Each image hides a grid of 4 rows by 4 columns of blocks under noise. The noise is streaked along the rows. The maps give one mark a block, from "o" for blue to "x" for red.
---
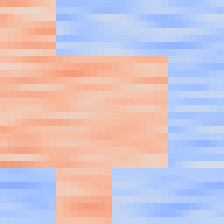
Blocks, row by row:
xooo
xxxo
xxxo
oxoo
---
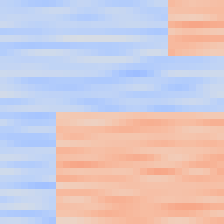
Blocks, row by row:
ooox
oooo
oxxx
oxxx
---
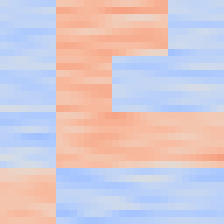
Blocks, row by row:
oxxo
oxoo
oxxx
xooo
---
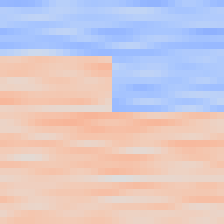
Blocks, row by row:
oooo
xxoo
xxxx
xxxx
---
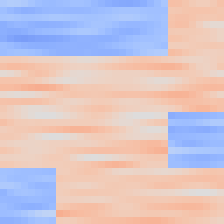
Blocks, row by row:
ooox
xxxx
xxxo
oxxx
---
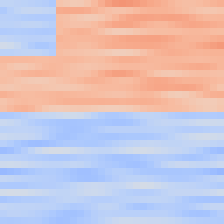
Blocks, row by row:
oxxx
xxxx
oooo
oooo
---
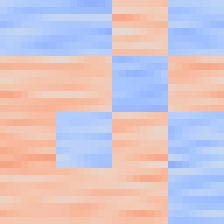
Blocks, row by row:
ooxo
xxox
xoxo
xxxo
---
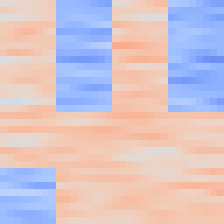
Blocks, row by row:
xoxo
xoxo
xxxx
oxxx
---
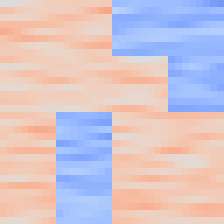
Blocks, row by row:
xxoo
xxxo
xoxx
xoxx
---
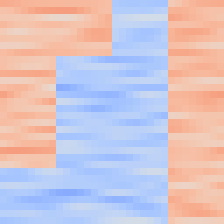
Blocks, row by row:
xxox
xoox
xoox
ooox
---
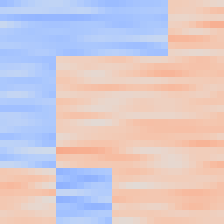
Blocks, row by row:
ooox
oxxx
oxxx
xoxx
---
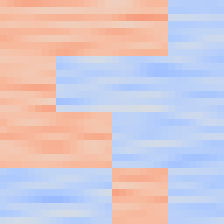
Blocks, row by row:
xxxo
xooo
xxoo
ooxo
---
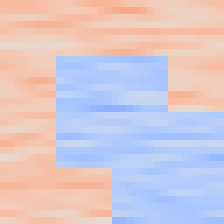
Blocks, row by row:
xxxx
xoox
xooo
xxoo
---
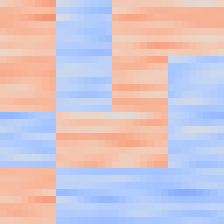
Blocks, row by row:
xoxx
xoxo
oxxo
xooo
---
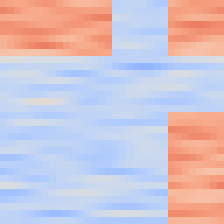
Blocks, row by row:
xxox
oooo
ooox
ooox
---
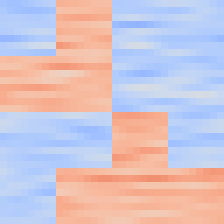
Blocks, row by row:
oxoo
xxoo
ooxo
oxxx
